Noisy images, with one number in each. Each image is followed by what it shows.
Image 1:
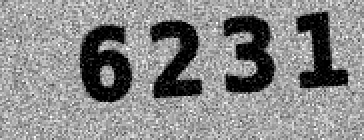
6231
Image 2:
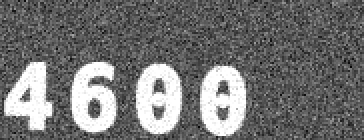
4600
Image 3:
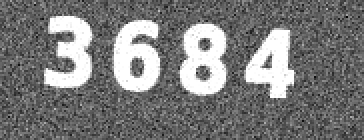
3684
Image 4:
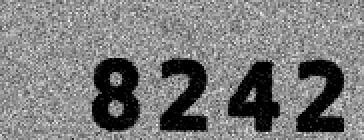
8242
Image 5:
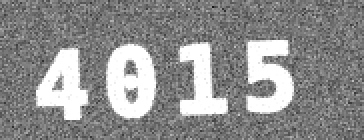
4015
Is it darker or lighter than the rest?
lighter
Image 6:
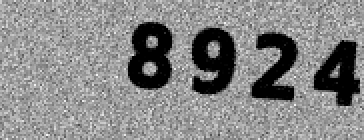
8924
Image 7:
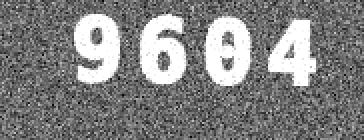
9604
